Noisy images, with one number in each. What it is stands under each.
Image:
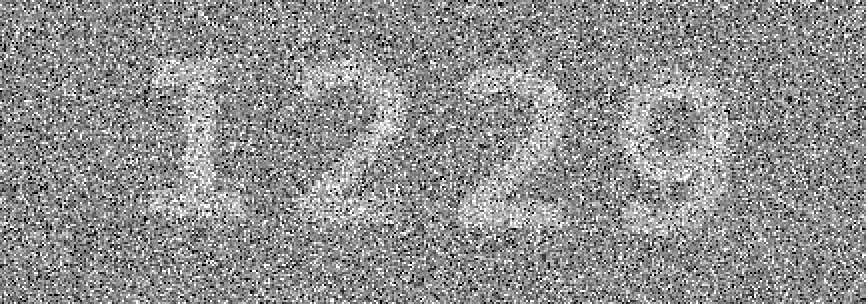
1229
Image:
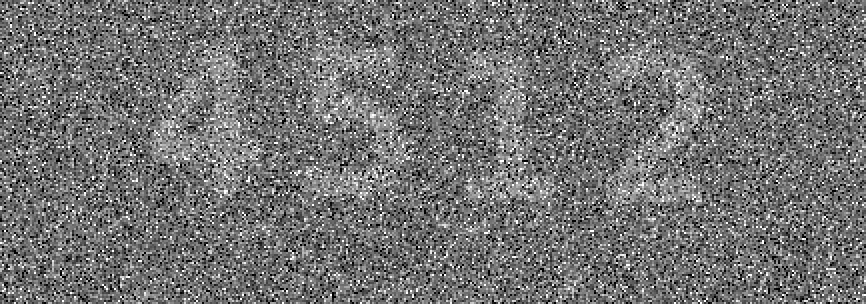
4512
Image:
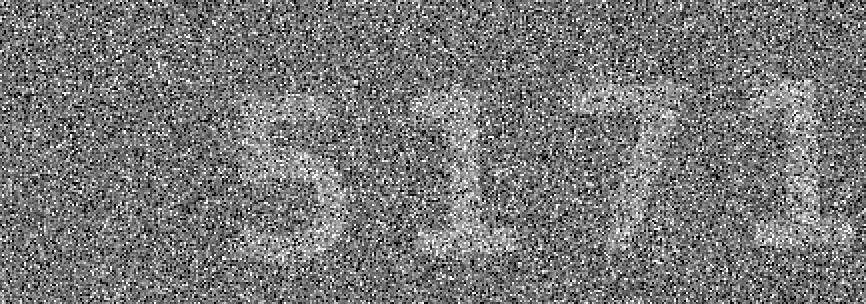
5171
